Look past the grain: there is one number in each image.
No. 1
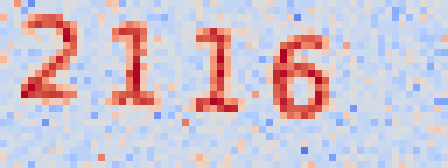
2116
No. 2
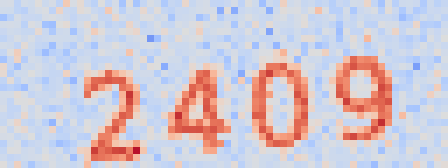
2409
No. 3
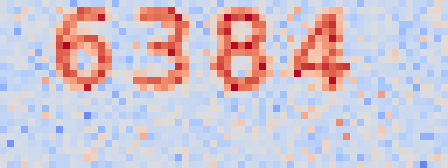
6384
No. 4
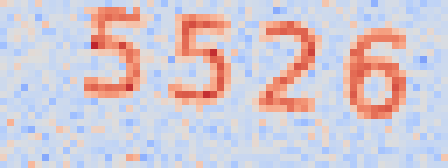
5526
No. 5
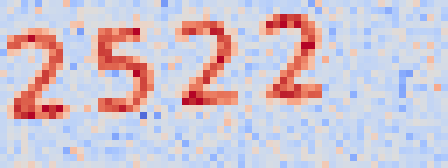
2522
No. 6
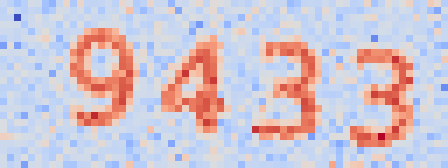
9433
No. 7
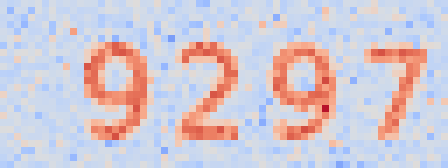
9297
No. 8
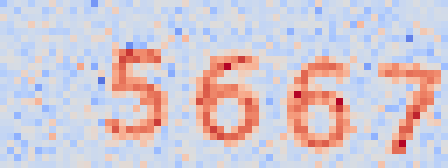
5667
